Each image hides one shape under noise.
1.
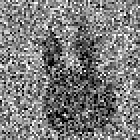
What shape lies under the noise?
rabbit's head
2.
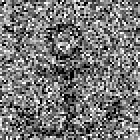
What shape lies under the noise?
anchor
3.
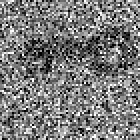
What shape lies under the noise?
key
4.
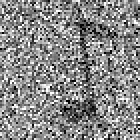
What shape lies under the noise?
musical note
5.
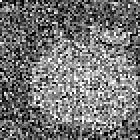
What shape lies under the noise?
apple
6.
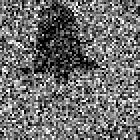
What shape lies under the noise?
bell
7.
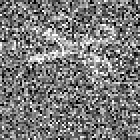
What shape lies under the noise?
pair of scissors
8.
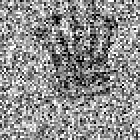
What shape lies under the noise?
chess queen
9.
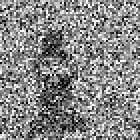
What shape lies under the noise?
chess bishop
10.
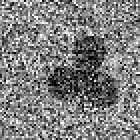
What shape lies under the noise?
club
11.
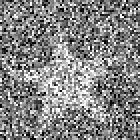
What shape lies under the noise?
star
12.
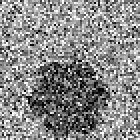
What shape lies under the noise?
flower
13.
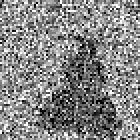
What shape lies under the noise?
chess pawn
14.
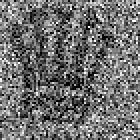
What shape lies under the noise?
chess queen
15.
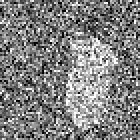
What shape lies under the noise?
footprint
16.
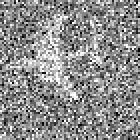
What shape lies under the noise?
airplane
